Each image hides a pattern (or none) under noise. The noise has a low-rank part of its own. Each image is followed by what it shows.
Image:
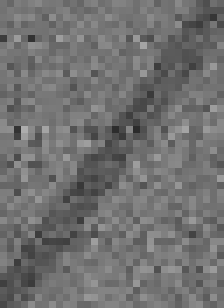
a diagonal band
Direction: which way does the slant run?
bottom left to top right
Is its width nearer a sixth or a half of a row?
a sixth
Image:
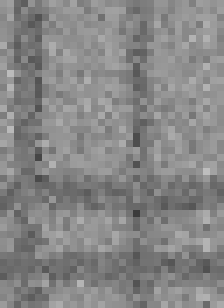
bands of rows crossing bands of columns
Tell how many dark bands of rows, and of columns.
2 and 2
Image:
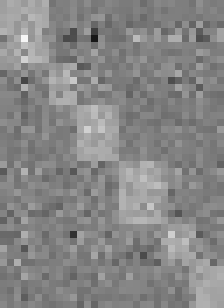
blocks along the diagonal
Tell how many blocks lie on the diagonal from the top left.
6
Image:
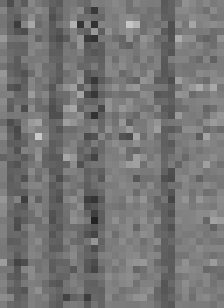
bands of columns
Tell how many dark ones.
4
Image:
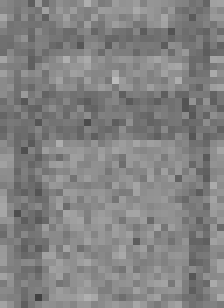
bands of rows crossing bands of columns
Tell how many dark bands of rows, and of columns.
2 and 2
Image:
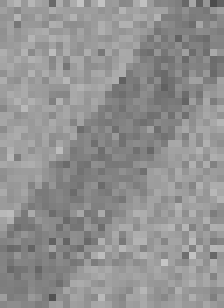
a diagonal band
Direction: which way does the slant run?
bottom left to top right
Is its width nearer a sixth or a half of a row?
a half
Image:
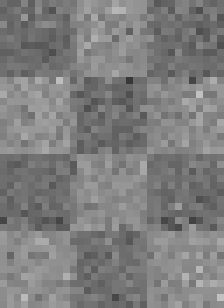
a checkerboard
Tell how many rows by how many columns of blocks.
4 by 3
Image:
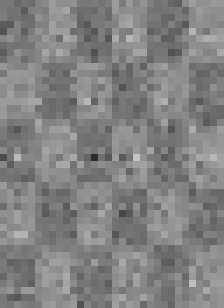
a checkerboard
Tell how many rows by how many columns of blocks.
5 by 6
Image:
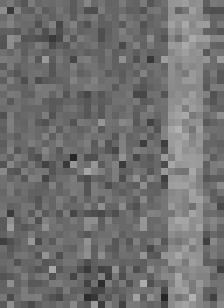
one band of columns
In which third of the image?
right
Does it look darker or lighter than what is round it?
lighter
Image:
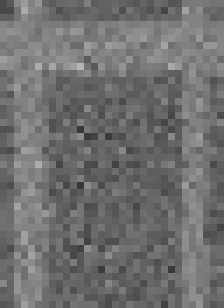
bands of rows crossing bands of columns
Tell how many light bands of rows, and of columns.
1 and 2
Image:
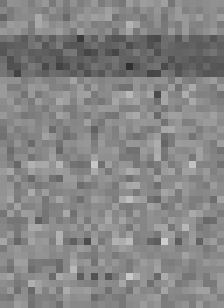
one band of rows
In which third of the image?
top
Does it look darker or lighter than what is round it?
darker
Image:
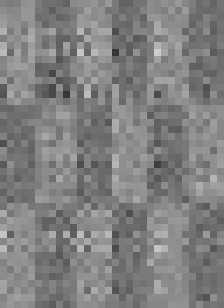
a checkerboard
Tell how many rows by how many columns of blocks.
3 by 6
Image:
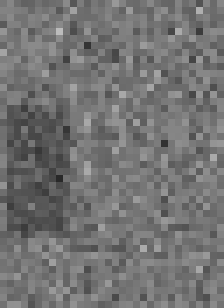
one block
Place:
middle left
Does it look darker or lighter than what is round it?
darker
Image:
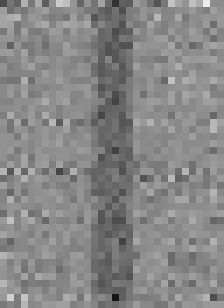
one band of columns
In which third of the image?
middle
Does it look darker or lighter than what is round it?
darker
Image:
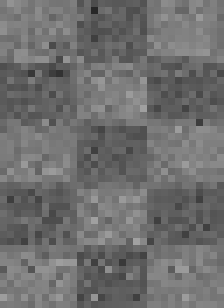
a checkerboard
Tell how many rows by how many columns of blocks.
5 by 3
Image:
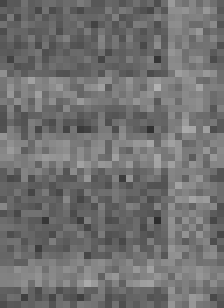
bands of rows crossing bands of columns
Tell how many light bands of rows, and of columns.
3 and 1
